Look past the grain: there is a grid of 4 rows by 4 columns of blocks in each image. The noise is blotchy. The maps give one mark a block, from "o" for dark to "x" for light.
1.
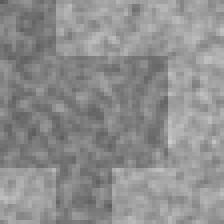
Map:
oxxx
ooox
ooox
xoxx
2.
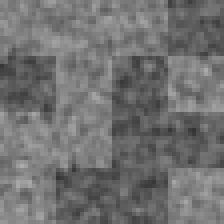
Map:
xxxo
oxox
xxoo
xoox
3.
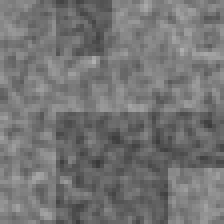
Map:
xoxx
xxxx
xooo
xoox
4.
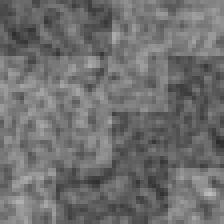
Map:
ooxx
xxxo
xxoo
xoox
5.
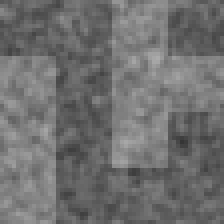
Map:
ooxo
xoxx
xoxo
xooo
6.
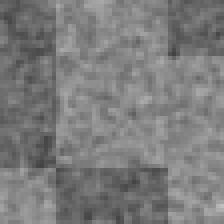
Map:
oxxo
oxxx
oxxx
xoox
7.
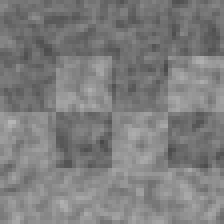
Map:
oooo
oxox
xoxo
xxxx
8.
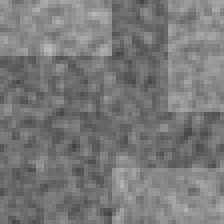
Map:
xxox
ooox
oooo
ooxx
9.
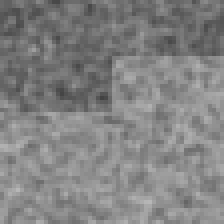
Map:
oooo
ooxx
xxxx
xxxx
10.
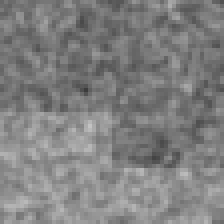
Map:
oooo
oooo
xxoo
xxxx
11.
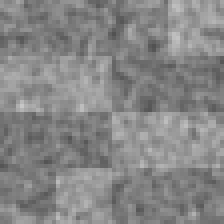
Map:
ooox
xxoo
ooxx
oxoo
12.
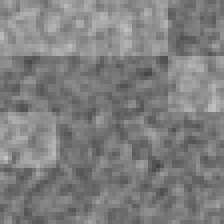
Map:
xxxo
ooox
xooo
oooo
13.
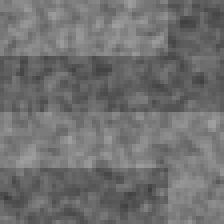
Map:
xxxo
oooo
xxxx
ooox
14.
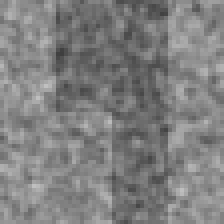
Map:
xoox
xoox
xxox
xxox
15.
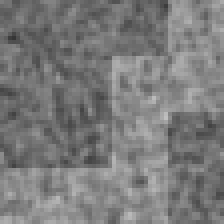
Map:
ooox
ooxx
ooxo
xxxo
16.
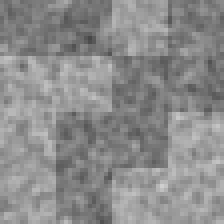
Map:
ooxo
xxoo
xoox
xoxx
